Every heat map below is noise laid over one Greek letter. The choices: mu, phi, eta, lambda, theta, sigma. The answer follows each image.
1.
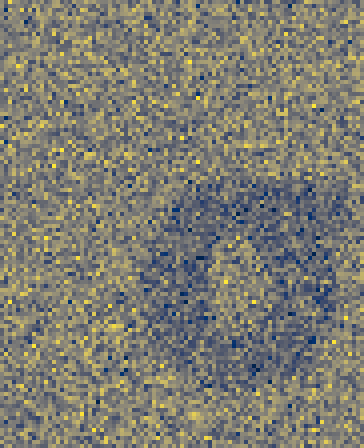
sigma
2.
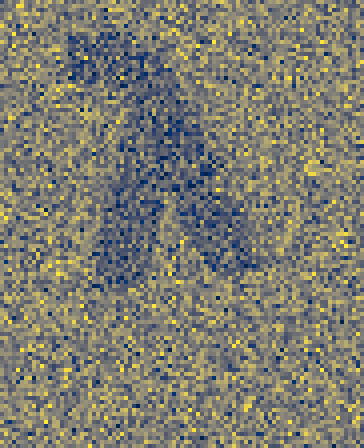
lambda
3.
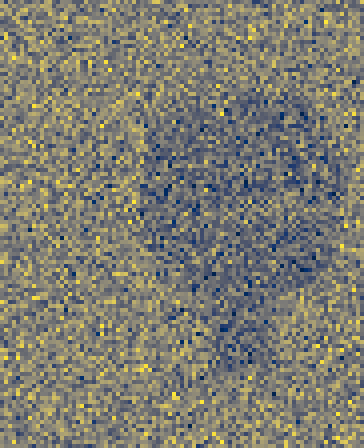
phi
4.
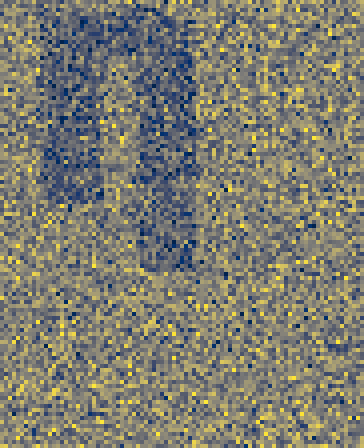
eta
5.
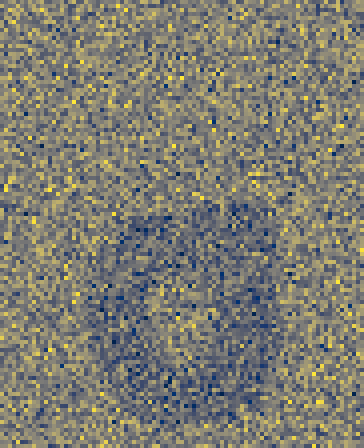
sigma
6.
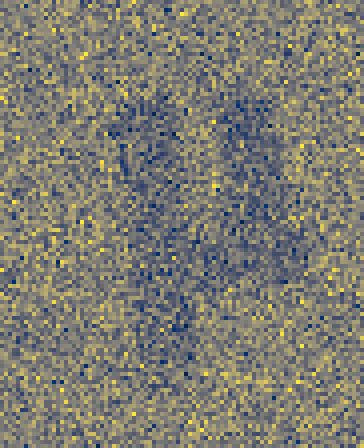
mu
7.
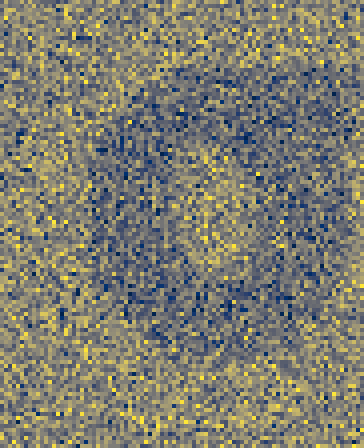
sigma
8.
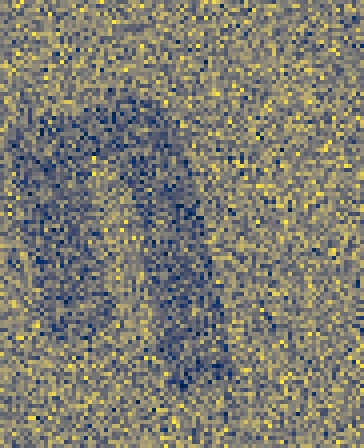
eta
